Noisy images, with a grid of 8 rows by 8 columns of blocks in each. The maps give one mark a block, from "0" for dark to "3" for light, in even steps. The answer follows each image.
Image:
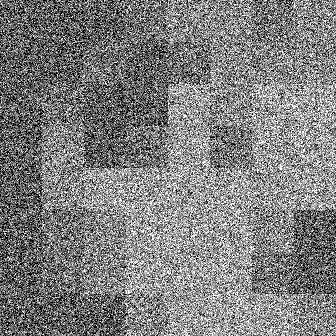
00012212
00101222
01003233
02013133
02333333
01233320
01233310
00023332
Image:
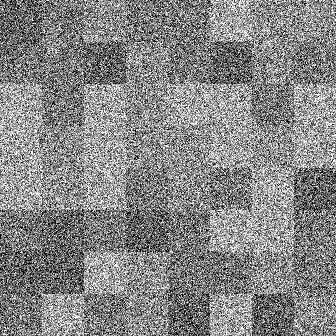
01211322
11021021
31323313
32322323
32312130
10101331
00321121
13120302
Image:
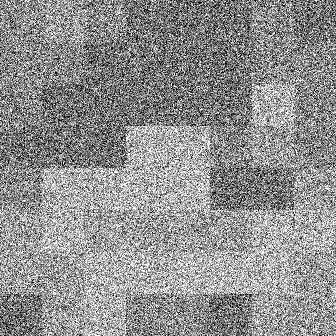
12100010
11000011
10000031
00033121
13333002
23222233
22333332
02311022
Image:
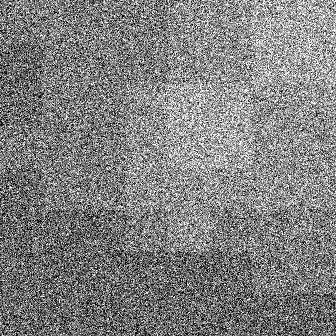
11112233
01112233
01123322
11123322
01122222
00012111
00000011
00000000
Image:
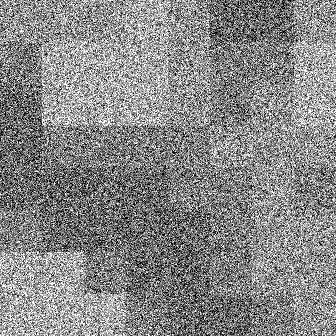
22232002
13332113
03332123
01111222
00001121
10000122
33100122
33310012
